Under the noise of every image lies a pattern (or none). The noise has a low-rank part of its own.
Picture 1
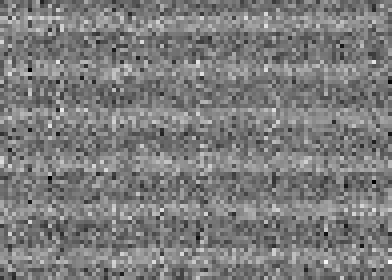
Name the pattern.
horizontal stripes
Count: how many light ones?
6
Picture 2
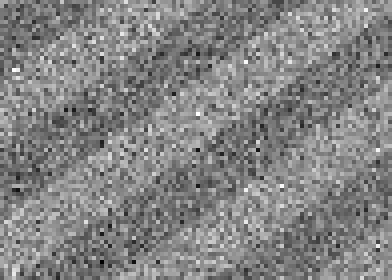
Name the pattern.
diagonal stripes
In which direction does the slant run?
bottom left to top right
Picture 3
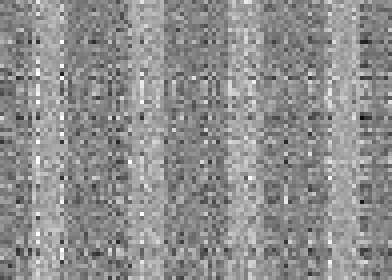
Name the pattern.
vertical stripes
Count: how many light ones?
4
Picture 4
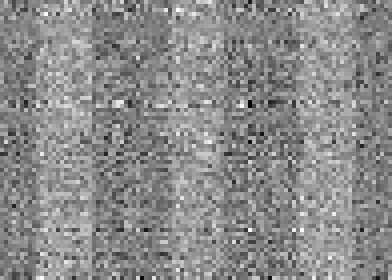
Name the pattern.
vertical stripes
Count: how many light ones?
3
